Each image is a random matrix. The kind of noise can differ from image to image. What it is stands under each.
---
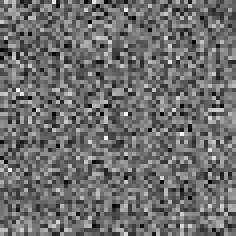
low rank plus noise
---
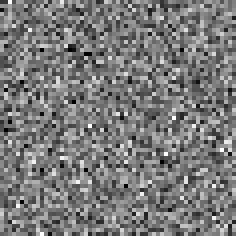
independent entries
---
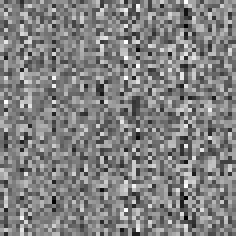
columns of uneven size
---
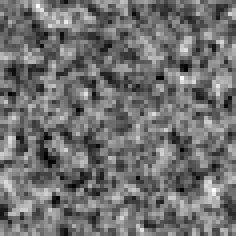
blotchy
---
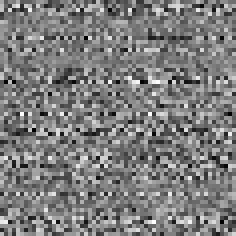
rows of uneven size
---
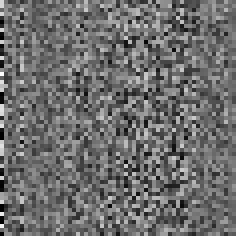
columns of uneven size
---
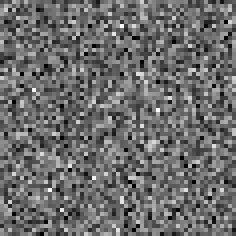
independent entries
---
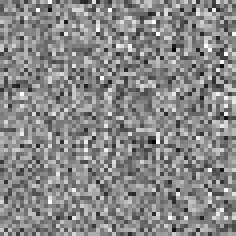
low rank plus noise
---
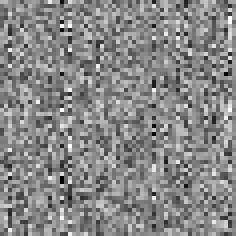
columns of uneven size
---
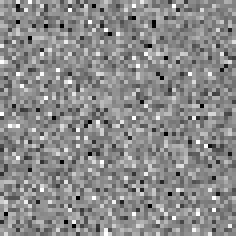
heavy tails
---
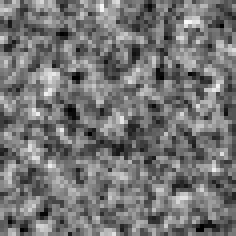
blotchy
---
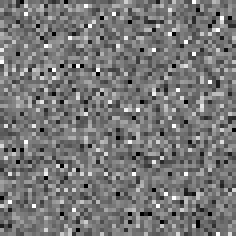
heavy tails
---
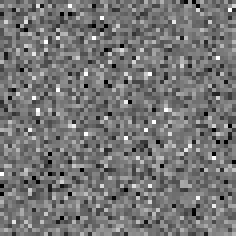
heavy tails
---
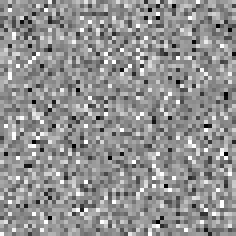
heavy tails
